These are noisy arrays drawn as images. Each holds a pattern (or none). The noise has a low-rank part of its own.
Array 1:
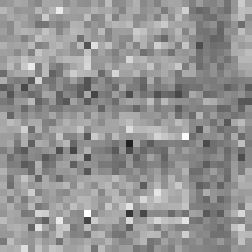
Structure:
bands of rows crossing bands of columns
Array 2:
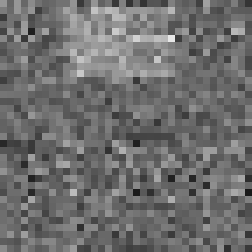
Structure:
one block
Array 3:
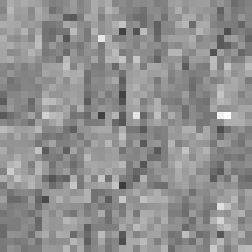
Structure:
a checkerboard
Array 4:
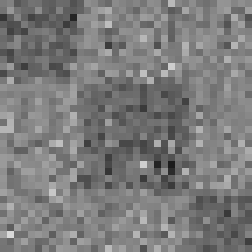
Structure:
blocks along the diagonal
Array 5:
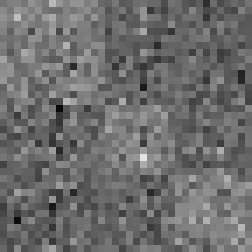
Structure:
blocks along the diagonal
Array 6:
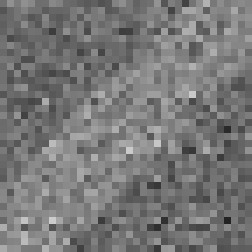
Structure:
a diagonal band
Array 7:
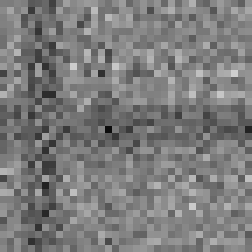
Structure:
bands of rows crossing bands of columns
